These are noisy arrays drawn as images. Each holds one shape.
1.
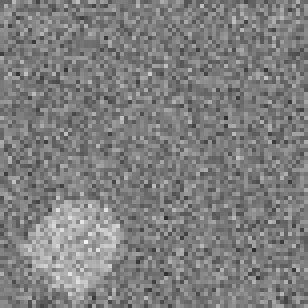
ghost
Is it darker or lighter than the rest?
lighter
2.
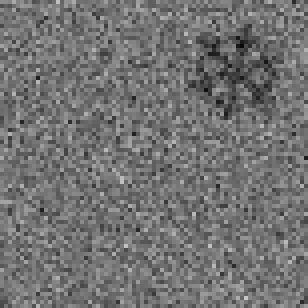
snowflake
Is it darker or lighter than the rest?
darker
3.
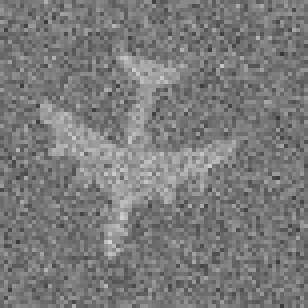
airplane
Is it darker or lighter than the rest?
lighter
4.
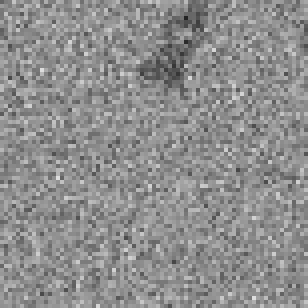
chess bishop
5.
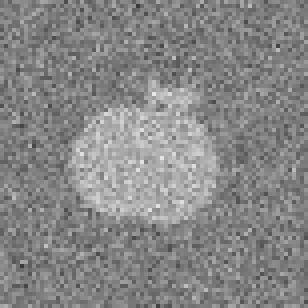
apple
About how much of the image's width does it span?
half
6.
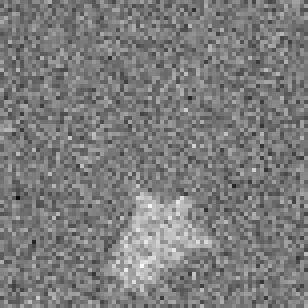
bell
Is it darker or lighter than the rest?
lighter
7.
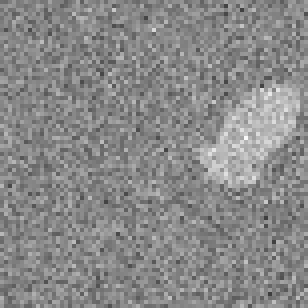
footprint
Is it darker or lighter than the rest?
lighter
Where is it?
middle right
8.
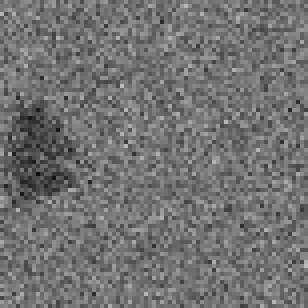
chess knight
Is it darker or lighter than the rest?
darker
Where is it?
middle left
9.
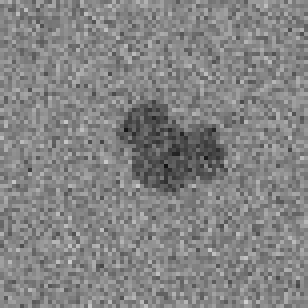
car
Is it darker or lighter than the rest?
darker
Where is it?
centre
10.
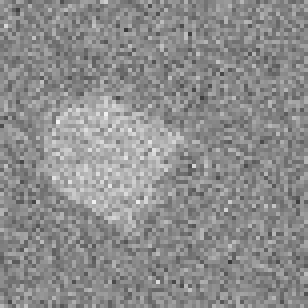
ghost
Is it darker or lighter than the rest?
lighter
